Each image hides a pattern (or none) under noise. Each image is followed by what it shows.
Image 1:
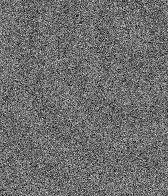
rings round one point
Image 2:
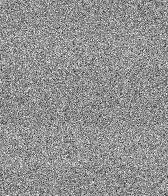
horizontal stripes
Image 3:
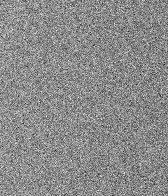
a smooth slope
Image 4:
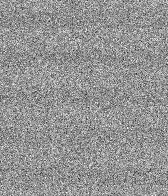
horizontal stripes
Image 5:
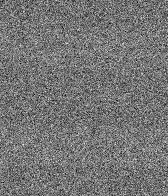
horizontal stripes
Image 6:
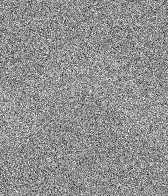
a wavy band
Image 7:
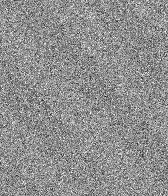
diagonal stripes
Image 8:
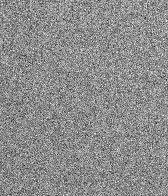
a smooth slope
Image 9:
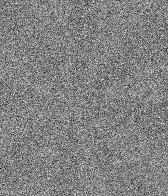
spokes from one point
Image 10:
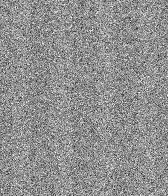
vertical stripes
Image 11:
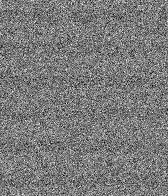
horizontal stripes
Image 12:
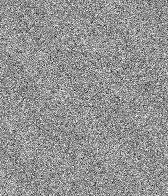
diagonal stripes
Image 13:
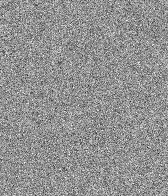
only noise
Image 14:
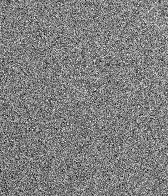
a smooth slope
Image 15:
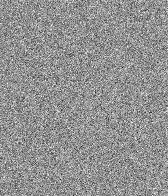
only noise
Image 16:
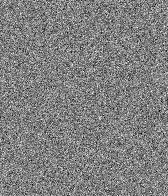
only noise
